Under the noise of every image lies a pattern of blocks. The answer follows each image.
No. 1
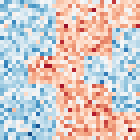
top and bottom mirror each other
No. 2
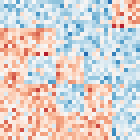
mirrored about the diagonal from the bottom left
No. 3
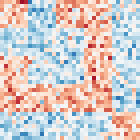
mirrored about the diagonal from the top left
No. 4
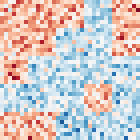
mirrored about the diagonal from the top left
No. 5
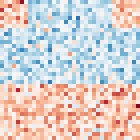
left and right mirror each other
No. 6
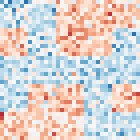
the same after a half turn
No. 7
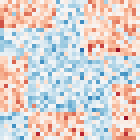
mirrored about the diagonal from the bottom left
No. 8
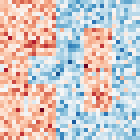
top and bottom mirror each other
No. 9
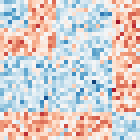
mirrored about the diagonal from the top left
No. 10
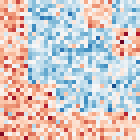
mirrored about the diagonal from the bottom left
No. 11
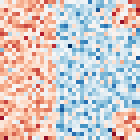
top and bottom mirror each other
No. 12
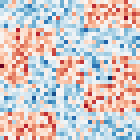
the same after a half turn
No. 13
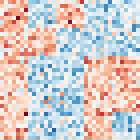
no symmetry
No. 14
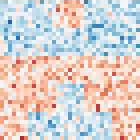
left and right mirror each other
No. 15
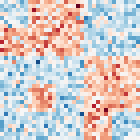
mirrored about the diagonal from the bottom left
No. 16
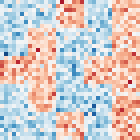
top and bottom mirror each other
